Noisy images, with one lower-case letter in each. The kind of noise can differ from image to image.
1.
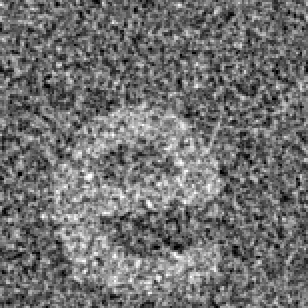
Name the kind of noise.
blotchy
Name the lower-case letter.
e
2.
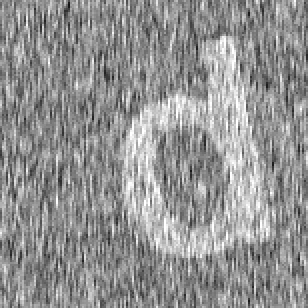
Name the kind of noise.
streaked along the columns
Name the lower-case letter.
d
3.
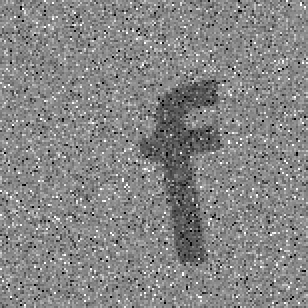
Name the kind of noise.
heavy tails
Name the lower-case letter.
f
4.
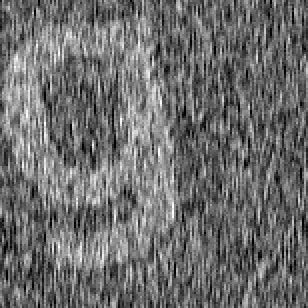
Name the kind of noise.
streaked along the columns
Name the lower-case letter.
g
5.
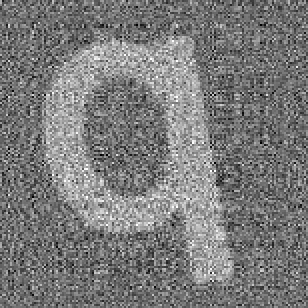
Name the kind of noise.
low rank plus noise
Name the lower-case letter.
q
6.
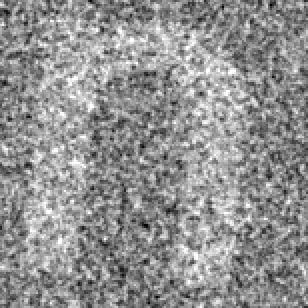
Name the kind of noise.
blotchy
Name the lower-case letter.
n
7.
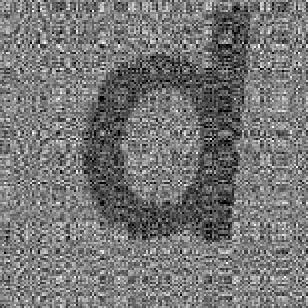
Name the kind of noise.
low rank plus noise
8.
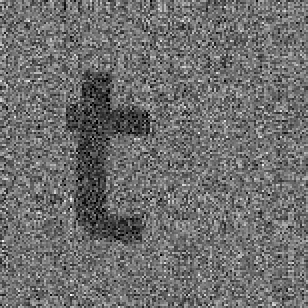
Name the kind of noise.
low rank plus noise
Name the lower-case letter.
t
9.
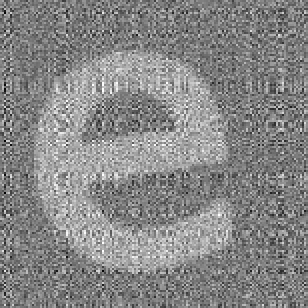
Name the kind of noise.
low rank plus noise
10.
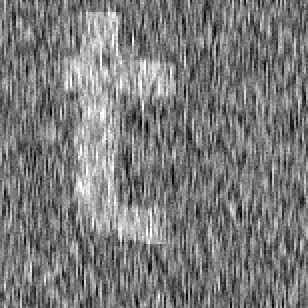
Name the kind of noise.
streaked along the columns
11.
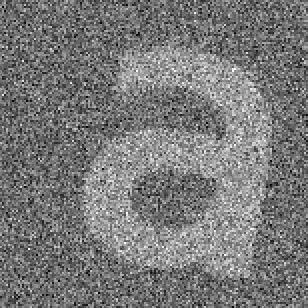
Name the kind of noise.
independent entries
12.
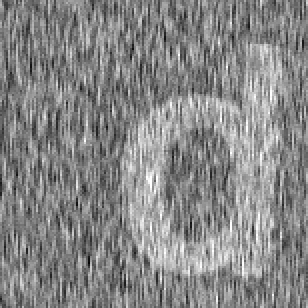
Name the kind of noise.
streaked along the columns
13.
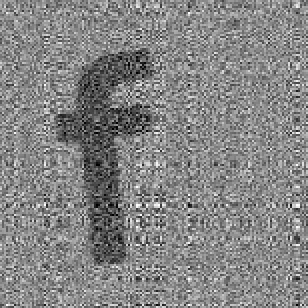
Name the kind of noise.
low rank plus noise
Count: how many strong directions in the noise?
two
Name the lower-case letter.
f
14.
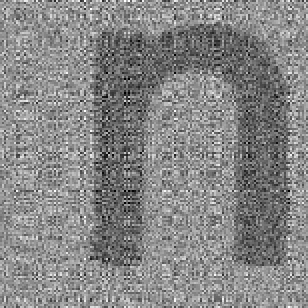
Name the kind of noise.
low rank plus noise
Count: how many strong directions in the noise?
two
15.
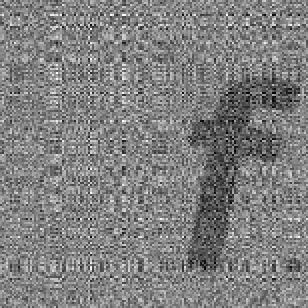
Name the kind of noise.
low rank plus noise
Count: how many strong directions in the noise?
two
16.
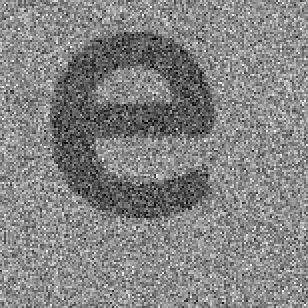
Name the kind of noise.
independent entries
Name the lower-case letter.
e
